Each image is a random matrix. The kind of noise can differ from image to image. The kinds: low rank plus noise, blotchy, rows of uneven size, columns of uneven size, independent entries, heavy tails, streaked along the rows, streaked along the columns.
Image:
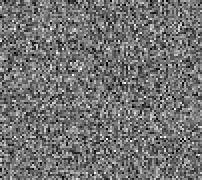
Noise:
low rank plus noise
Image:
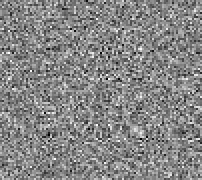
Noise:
low rank plus noise
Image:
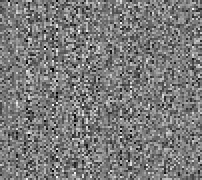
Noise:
columns of uneven size
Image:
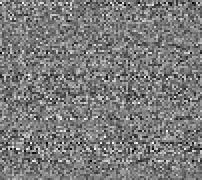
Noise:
rows of uneven size
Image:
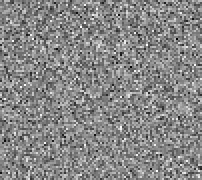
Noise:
independent entries
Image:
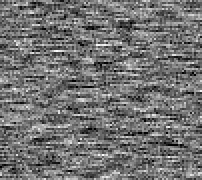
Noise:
streaked along the rows
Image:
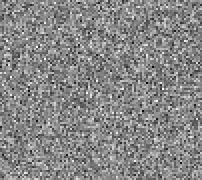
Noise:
independent entries
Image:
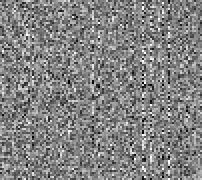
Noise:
columns of uneven size
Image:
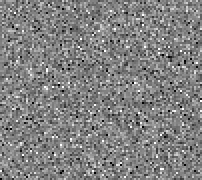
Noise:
heavy tails
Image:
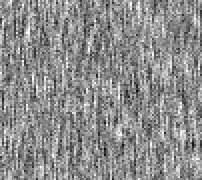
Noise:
streaked along the columns
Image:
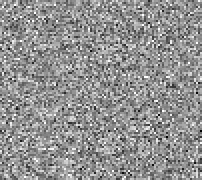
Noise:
low rank plus noise
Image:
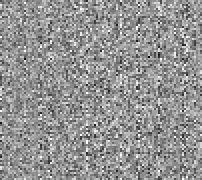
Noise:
columns of uneven size
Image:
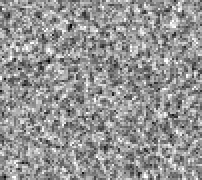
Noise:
blotchy
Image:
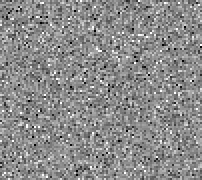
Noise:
heavy tails
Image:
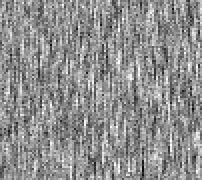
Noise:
streaked along the columns
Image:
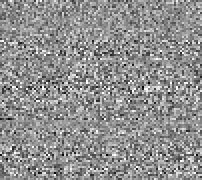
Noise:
rows of uneven size
